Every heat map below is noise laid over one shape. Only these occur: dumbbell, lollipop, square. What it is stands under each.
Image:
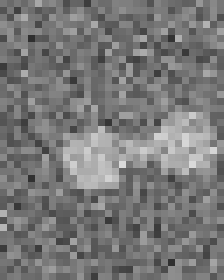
dumbbell
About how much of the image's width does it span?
two thirds
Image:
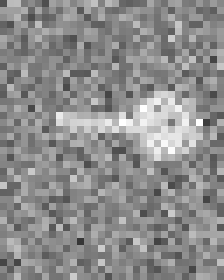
lollipop
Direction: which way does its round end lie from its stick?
right
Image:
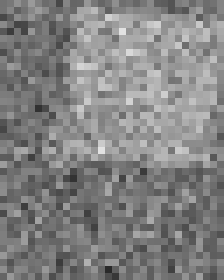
square
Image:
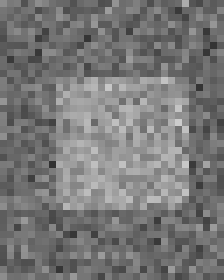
square
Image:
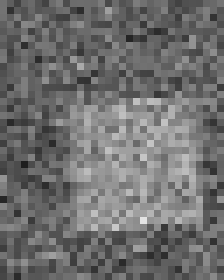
square
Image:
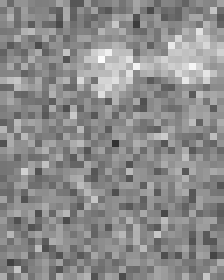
dumbbell
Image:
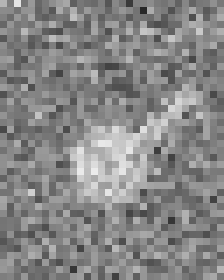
lollipop
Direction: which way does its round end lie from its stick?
down and left
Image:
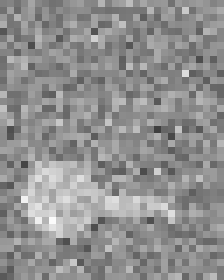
lollipop
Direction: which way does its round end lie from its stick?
left
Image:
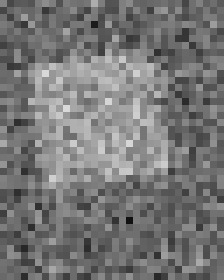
square
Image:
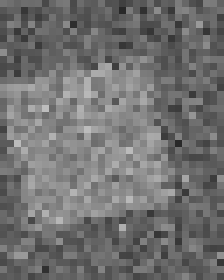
square
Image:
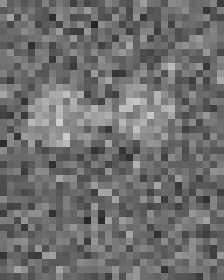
dumbbell
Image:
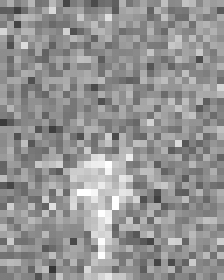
lollipop
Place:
bottom middle
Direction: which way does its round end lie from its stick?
up
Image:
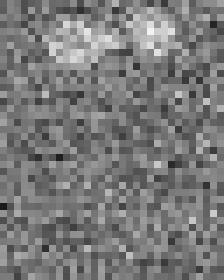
dumbbell
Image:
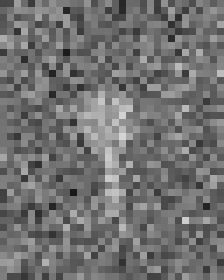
lollipop
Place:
centre
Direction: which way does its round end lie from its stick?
up
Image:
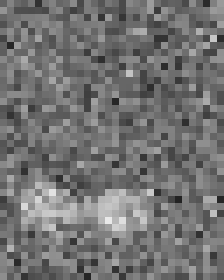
dumbbell
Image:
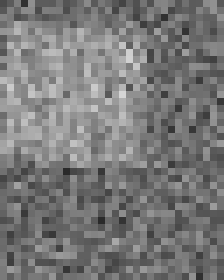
square
